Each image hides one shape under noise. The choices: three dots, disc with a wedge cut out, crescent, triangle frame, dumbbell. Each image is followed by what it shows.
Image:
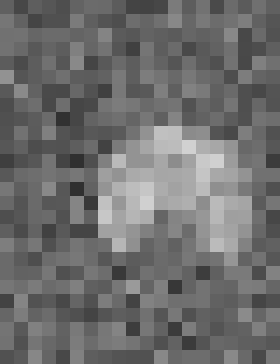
disc with a wedge cut out
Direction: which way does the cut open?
down
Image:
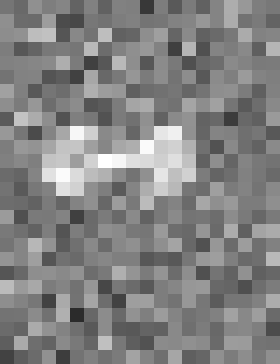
dumbbell
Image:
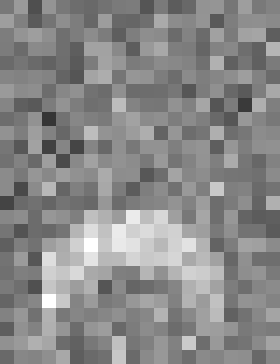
crescent
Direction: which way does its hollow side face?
down
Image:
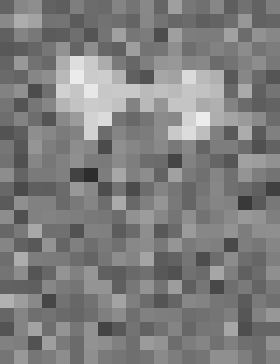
dumbbell
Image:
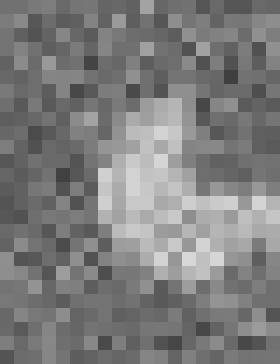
disc with a wedge cut out
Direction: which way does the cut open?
up and right
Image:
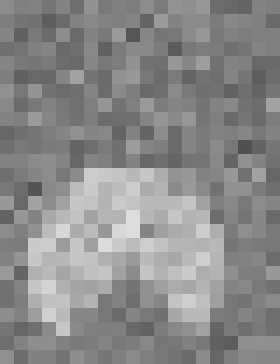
disc with a wedge cut out
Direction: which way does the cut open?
down
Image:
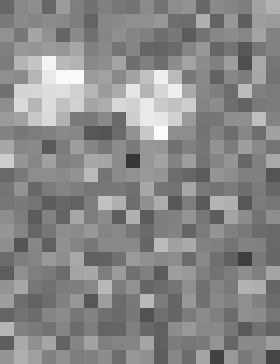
dumbbell
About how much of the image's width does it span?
two thirds
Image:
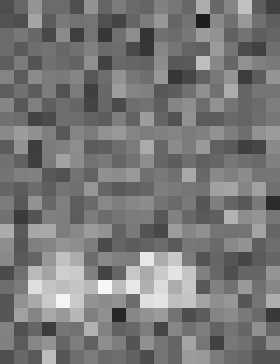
dumbbell
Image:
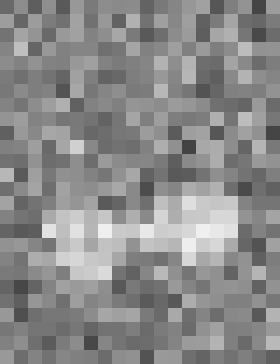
dumbbell
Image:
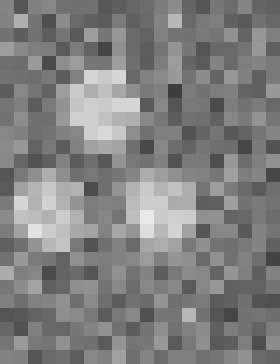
three dots
